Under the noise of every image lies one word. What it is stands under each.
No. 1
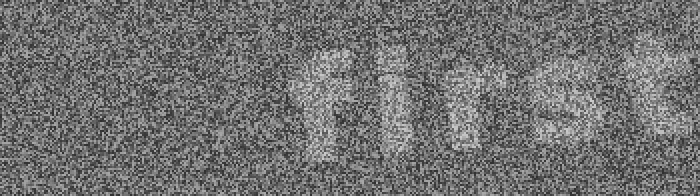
first
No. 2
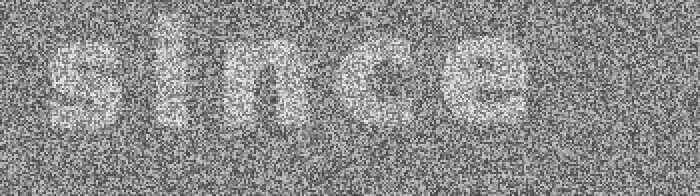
since
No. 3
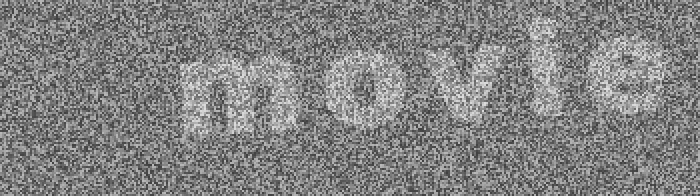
movie
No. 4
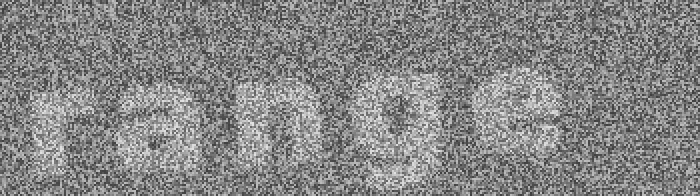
range
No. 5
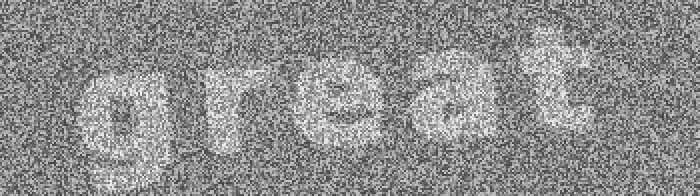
great
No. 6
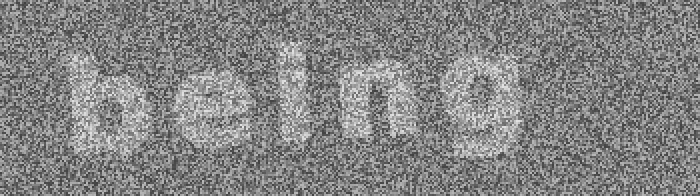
being
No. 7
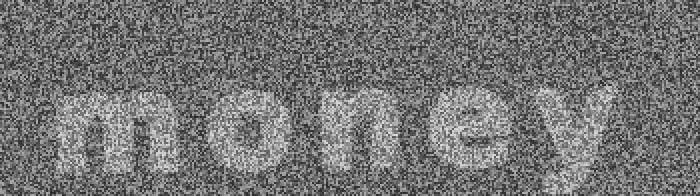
money
